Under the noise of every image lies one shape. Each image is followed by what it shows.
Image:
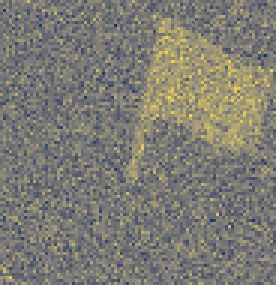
light flag
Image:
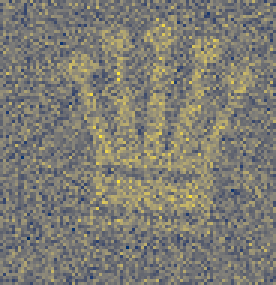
light chess queen
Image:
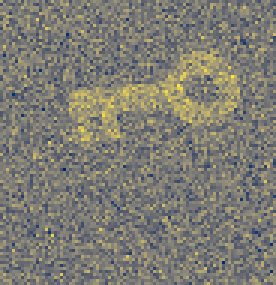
light key
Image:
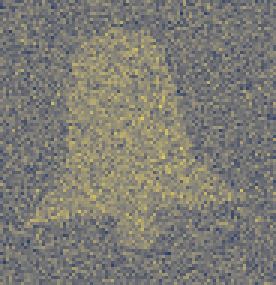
light bell
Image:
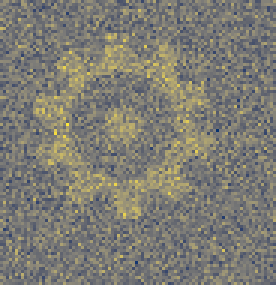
light gear
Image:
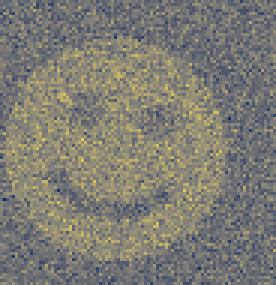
light smiling face
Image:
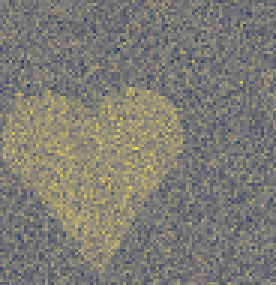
light heart
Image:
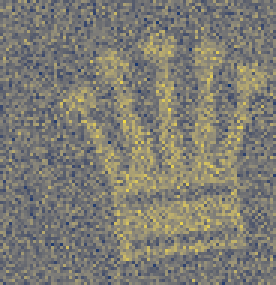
light chess queen
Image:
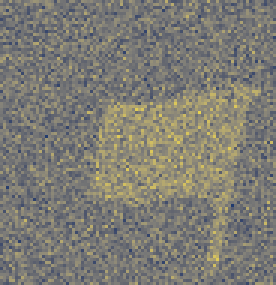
light flag
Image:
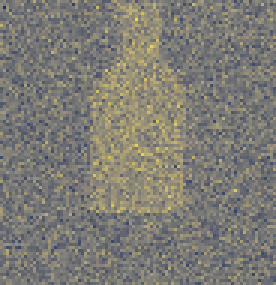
light bottle
